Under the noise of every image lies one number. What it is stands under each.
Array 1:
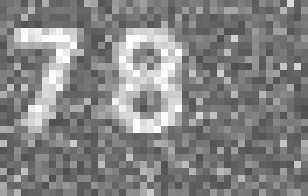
78
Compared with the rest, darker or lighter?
lighter
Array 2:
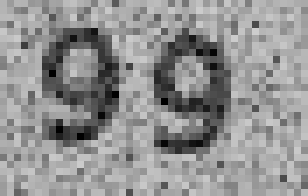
99
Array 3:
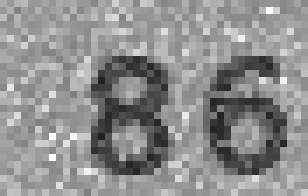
86
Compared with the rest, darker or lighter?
darker
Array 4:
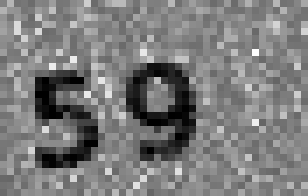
59
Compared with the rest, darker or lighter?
darker
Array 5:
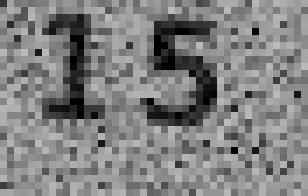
15
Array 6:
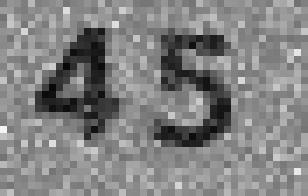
45
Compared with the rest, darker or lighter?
darker
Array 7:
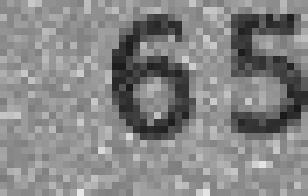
65
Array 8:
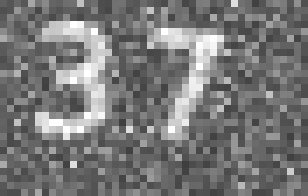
37
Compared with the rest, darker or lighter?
lighter
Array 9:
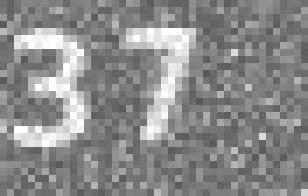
37
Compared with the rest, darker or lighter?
lighter
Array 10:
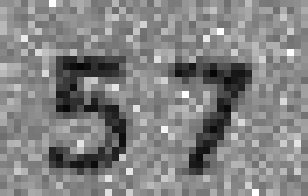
57
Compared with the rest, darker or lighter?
darker
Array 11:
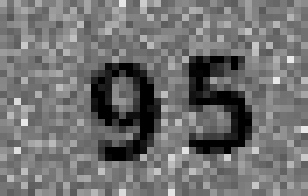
95
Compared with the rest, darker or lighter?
darker
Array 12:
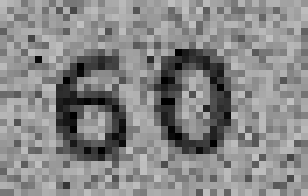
60
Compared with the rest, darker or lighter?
darker
